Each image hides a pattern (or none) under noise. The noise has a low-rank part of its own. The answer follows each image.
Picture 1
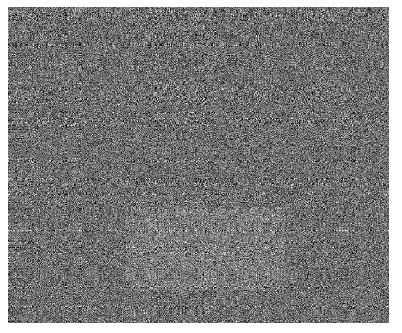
one block
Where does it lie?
bottom middle
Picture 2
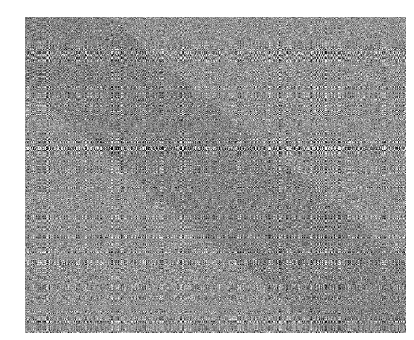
a diagonal band
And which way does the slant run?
top left to bottom right
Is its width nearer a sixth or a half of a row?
a half
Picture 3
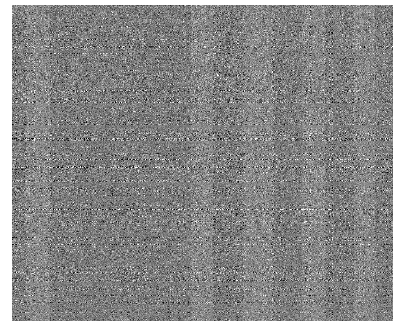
bands of columns
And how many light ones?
5
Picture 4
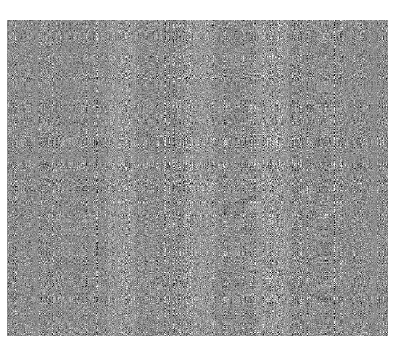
bands of columns
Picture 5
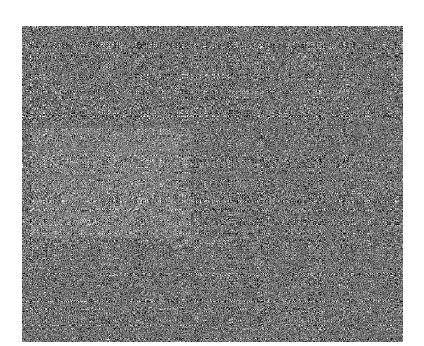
one block
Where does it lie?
middle left
